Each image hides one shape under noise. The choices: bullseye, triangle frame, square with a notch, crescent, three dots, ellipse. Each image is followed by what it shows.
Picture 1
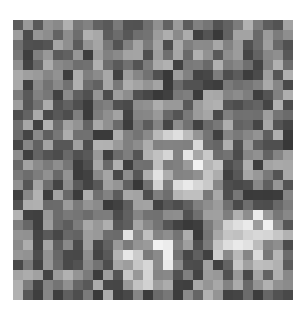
light three dots
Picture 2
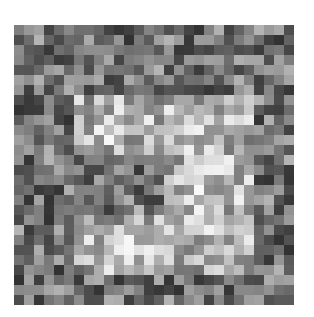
light square with a notch
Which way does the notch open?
left
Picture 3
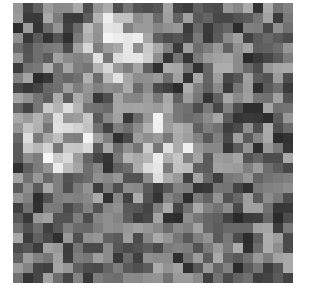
light three dots
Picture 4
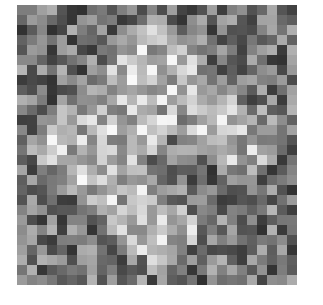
light square with a notch
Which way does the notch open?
down and right
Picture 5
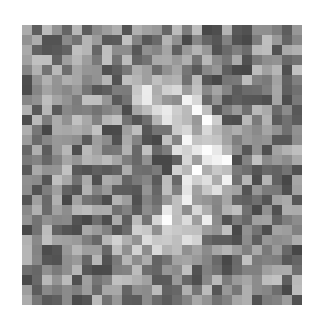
light crescent
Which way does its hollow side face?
left
